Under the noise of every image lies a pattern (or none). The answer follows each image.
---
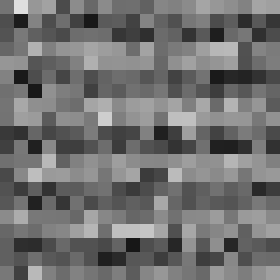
horizontal stripes
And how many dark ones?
5
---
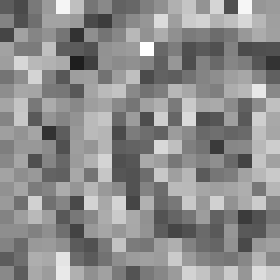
rings round one point
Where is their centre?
middle right
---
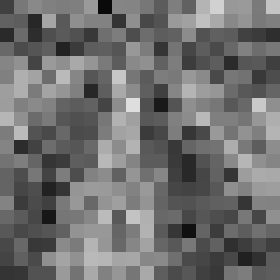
spokes from one point
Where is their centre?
top middle
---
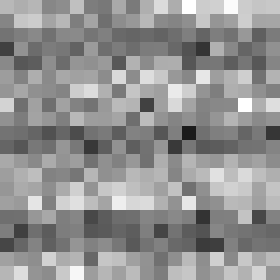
horizontal stripes
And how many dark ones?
3
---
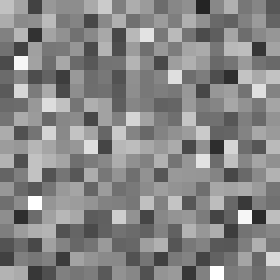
only noise
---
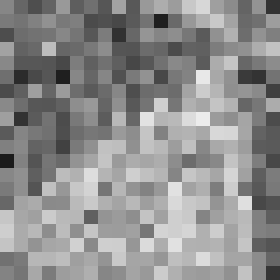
spokes from one point
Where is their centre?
top right
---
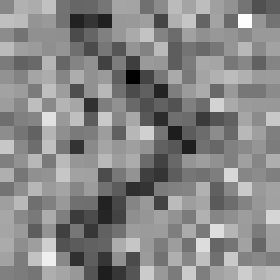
a wavy band
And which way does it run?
top to bottom
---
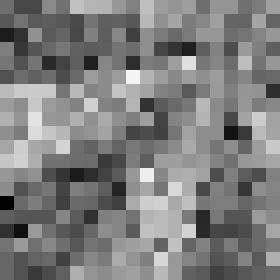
spokes from one point
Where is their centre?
top right
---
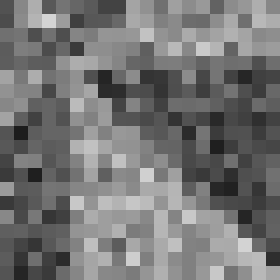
spokes from one point
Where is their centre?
top left
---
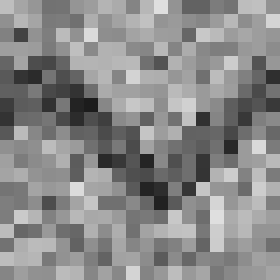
a wavy band
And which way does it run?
left to right
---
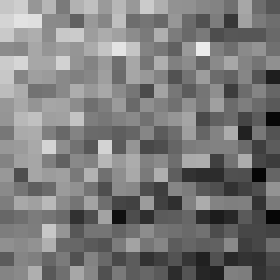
a smooth slope
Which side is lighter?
top left
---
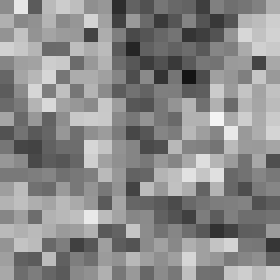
spokes from one point
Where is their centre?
bottom middle
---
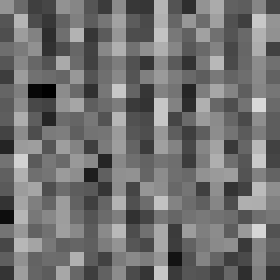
vertical stripes
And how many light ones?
6
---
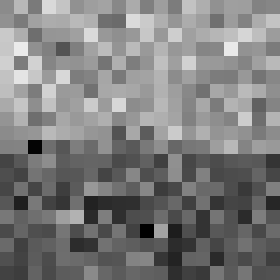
a sharp edge
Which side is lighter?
top
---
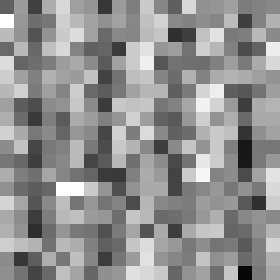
vertical stripes
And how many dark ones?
4
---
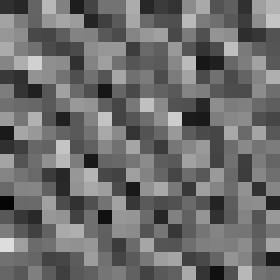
diagonal stripes
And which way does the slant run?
top left to bottom right
